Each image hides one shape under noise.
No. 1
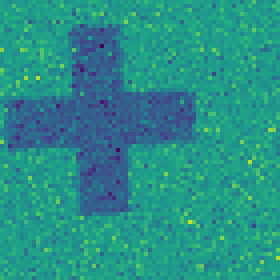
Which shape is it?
cross
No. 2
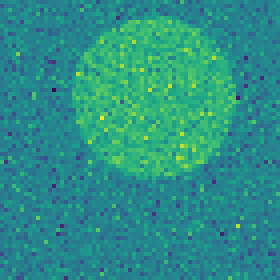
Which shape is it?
disc
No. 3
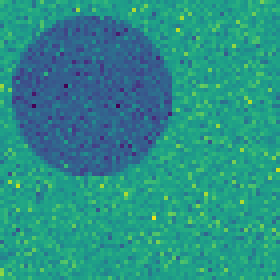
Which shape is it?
disc
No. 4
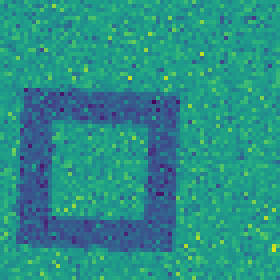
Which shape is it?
square frame
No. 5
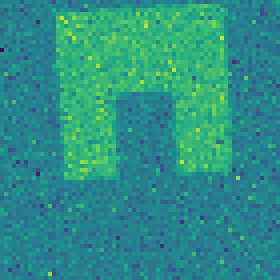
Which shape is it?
square with a notch
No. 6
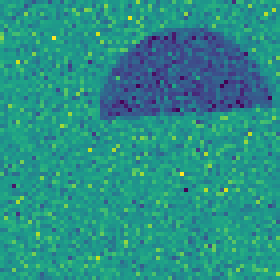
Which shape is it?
half disc
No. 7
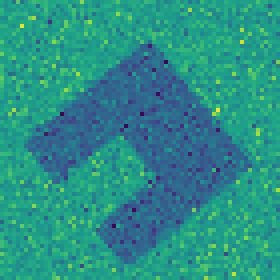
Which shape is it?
square with a notch
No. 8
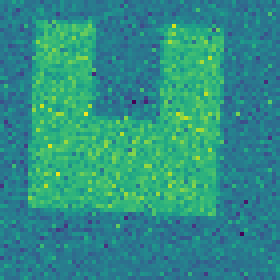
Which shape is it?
square with a notch
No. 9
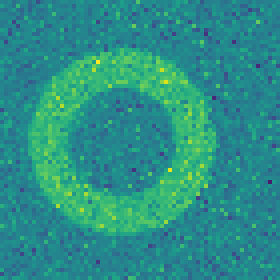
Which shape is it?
ring
